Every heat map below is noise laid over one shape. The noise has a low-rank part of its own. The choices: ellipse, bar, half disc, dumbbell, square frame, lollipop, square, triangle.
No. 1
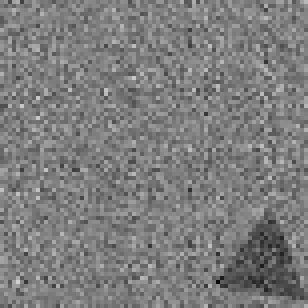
triangle
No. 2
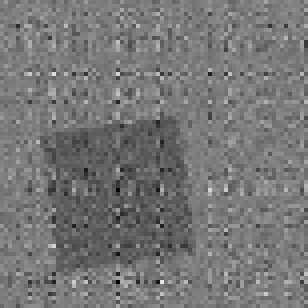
square
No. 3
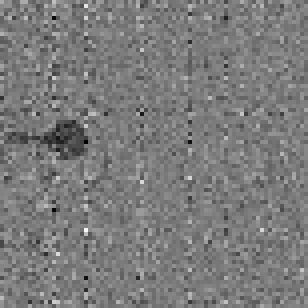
lollipop
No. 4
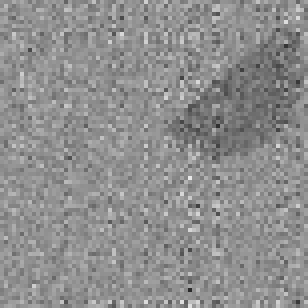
half disc
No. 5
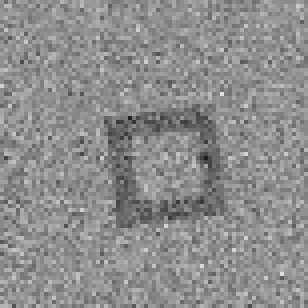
square frame
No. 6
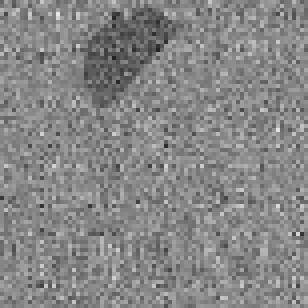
half disc
